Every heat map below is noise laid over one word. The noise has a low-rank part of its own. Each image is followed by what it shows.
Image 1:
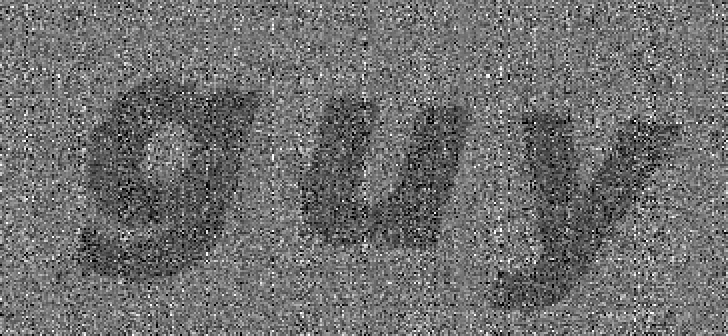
guy
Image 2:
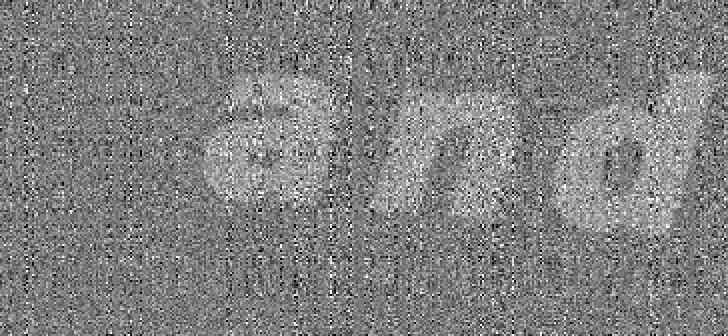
and
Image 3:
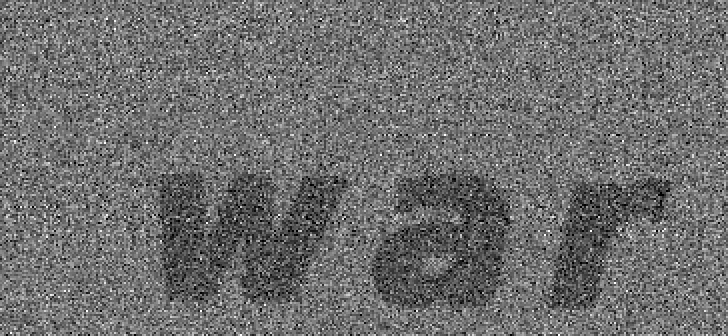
war
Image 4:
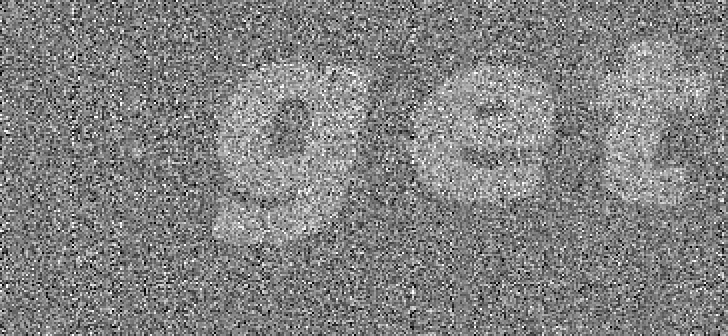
get
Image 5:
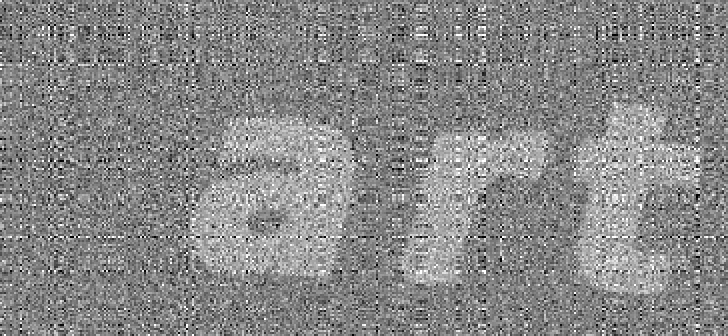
art
